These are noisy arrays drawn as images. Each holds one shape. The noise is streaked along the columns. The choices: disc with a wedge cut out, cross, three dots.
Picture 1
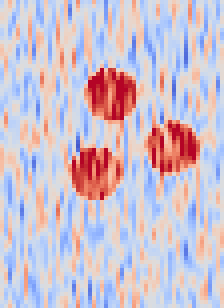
three dots
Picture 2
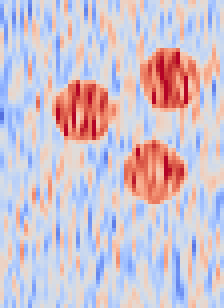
three dots
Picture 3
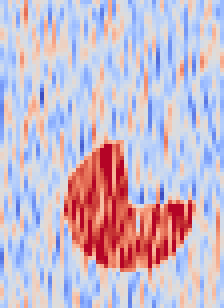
disc with a wedge cut out
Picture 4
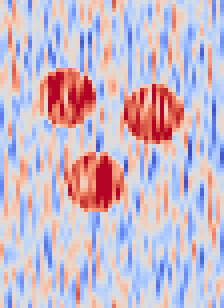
three dots
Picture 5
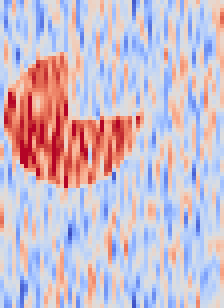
disc with a wedge cut out
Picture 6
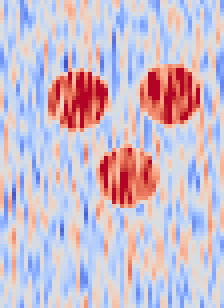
three dots
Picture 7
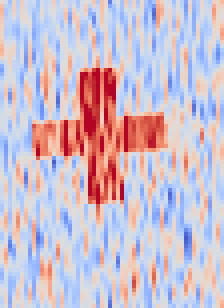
cross
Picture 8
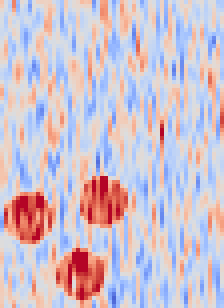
three dots
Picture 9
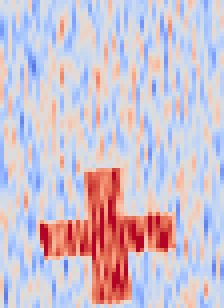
cross
